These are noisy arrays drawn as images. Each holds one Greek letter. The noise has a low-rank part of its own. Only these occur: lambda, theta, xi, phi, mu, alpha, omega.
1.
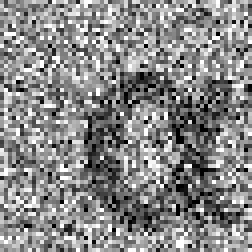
alpha
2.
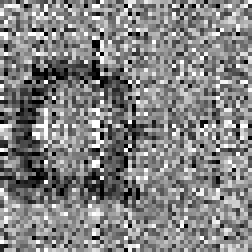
omega
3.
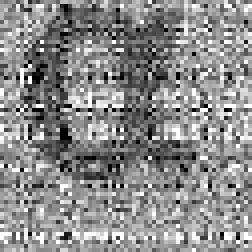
alpha
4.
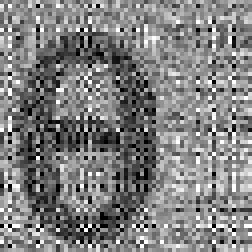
theta
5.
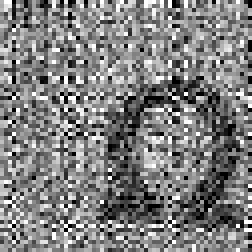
omega
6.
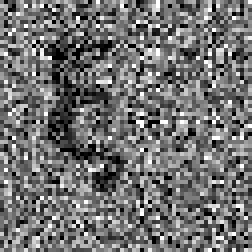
xi
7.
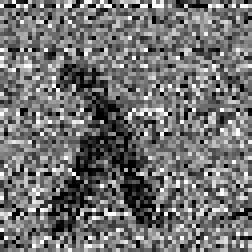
lambda
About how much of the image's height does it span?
two thirds
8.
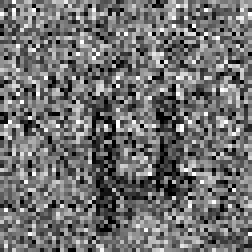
mu
